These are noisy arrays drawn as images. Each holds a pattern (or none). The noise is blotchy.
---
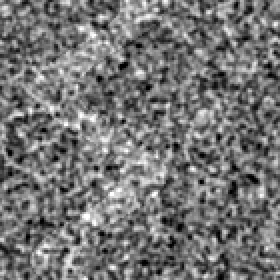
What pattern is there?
a wavy band
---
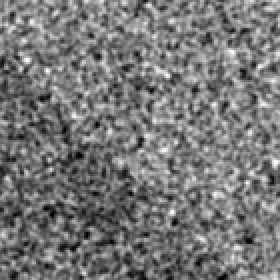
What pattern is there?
a sharp edge
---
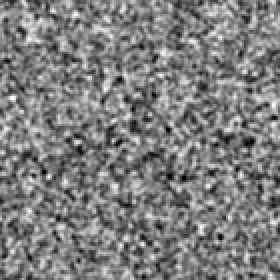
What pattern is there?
only noise
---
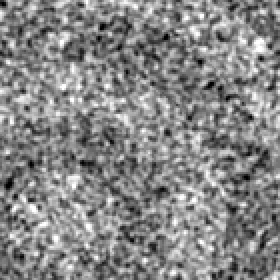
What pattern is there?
rings round one point
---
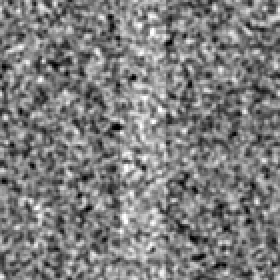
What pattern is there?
one vertical stripe
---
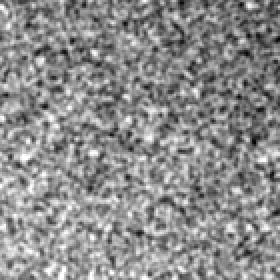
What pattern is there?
a smooth slope
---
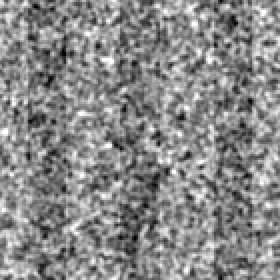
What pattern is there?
vertical stripes
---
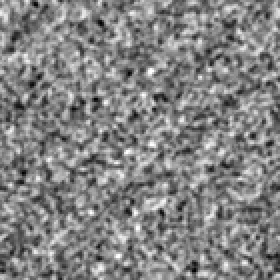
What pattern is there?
diagonal stripes
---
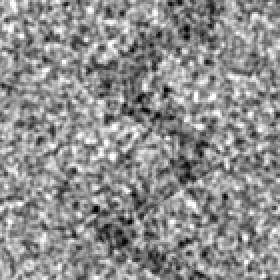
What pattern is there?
a wavy band
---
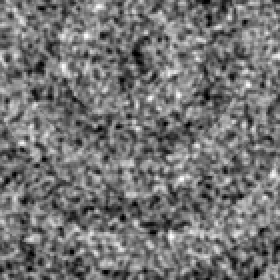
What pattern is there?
rings round one point
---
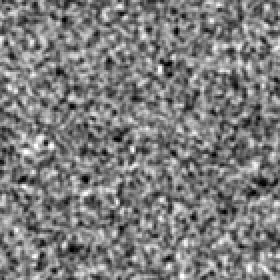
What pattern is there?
only noise
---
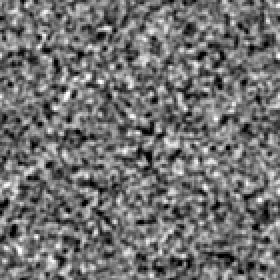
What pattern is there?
only noise
